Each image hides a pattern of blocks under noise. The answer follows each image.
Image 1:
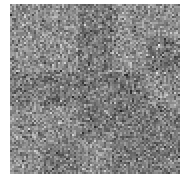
mirrored about the diagonal from the top left
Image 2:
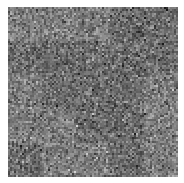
mirrored about the diagonal from the bottom left
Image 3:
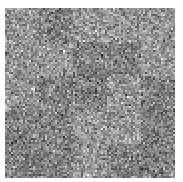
no symmetry
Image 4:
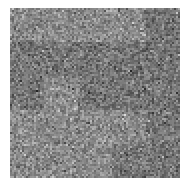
no symmetry
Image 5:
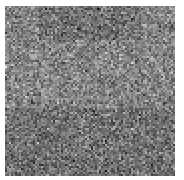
left and right mirror each other
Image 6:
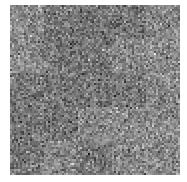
no symmetry
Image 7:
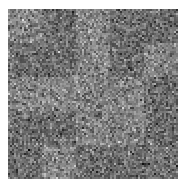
mirrored about the diagonal from the top left
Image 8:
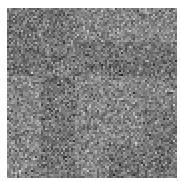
mirrored about the diagonal from the top left
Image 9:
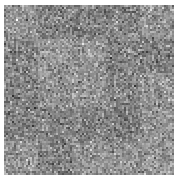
mirrored about the diagonal from the top left
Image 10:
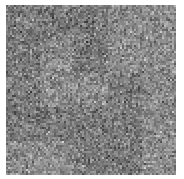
no symmetry
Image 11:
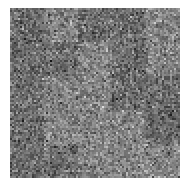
no symmetry
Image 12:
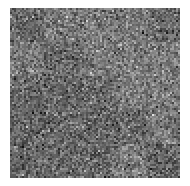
mirrored about the diagonal from the bottom left
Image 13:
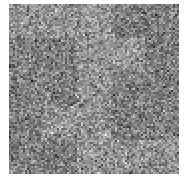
the same after a half turn
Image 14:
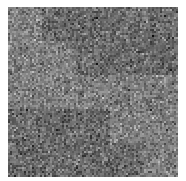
the same after a half turn
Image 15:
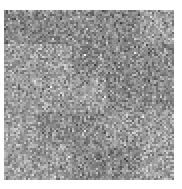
no symmetry
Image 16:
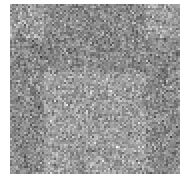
left and right mirror each other
